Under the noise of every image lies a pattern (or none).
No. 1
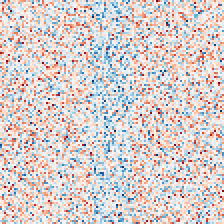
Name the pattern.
one vertical stripe
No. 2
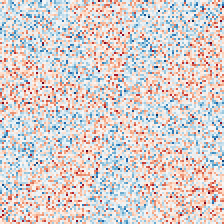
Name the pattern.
spokes from one point
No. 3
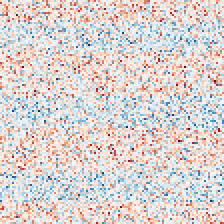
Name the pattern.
horizontal stripes
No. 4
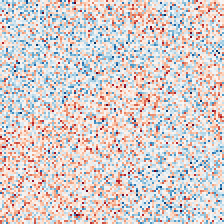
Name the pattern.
spokes from one point
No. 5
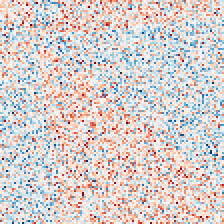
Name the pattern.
spokes from one point
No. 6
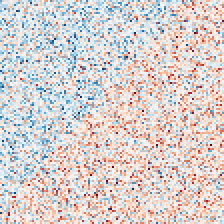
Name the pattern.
a sharp edge
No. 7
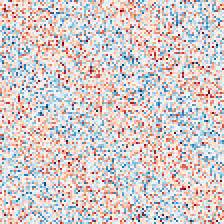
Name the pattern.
diagonal stripes
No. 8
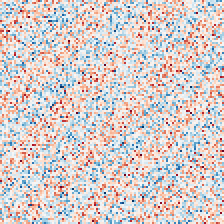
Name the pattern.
diagonal stripes
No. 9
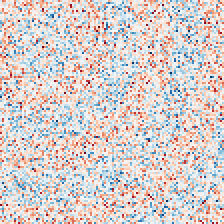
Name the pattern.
rings round one point
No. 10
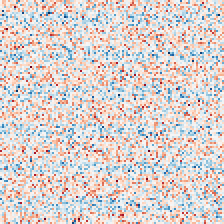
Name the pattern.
horizontal stripes
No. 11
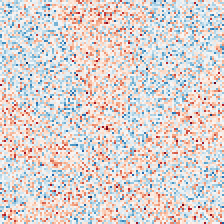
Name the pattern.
spokes from one point
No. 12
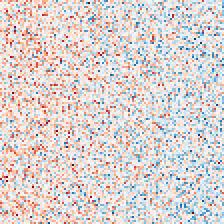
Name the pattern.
a smooth slope
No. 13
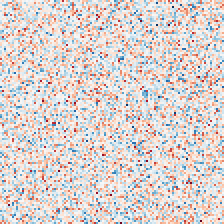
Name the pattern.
only noise
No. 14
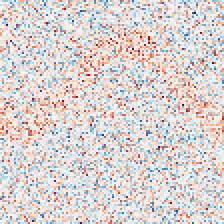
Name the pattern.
a wavy band
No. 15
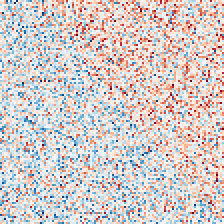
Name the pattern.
a sharp edge
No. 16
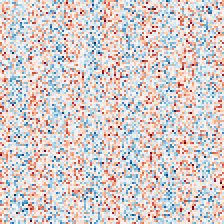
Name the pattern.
vertical stripes
